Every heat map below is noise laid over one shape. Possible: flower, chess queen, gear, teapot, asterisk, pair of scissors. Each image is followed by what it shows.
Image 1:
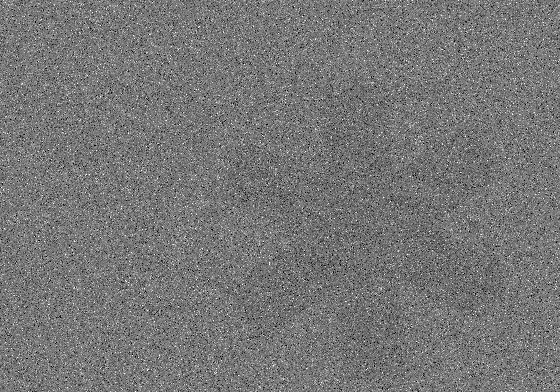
asterisk
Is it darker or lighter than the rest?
darker
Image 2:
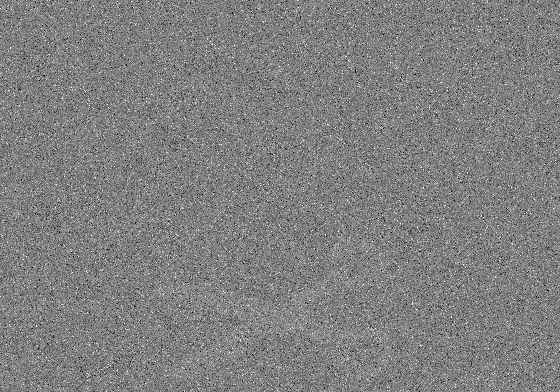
pair of scissors
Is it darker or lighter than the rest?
lighter
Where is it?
bottom middle
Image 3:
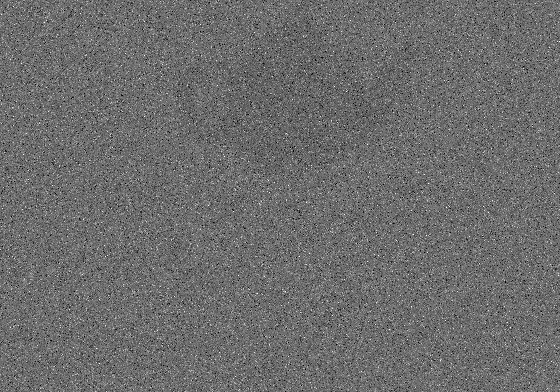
teapot
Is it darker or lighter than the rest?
darker
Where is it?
top middle
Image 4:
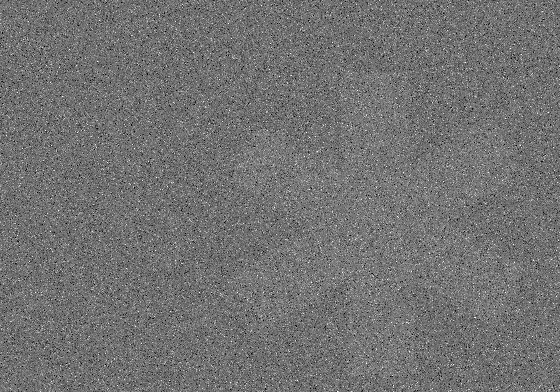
asterisk
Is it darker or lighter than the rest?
lighter
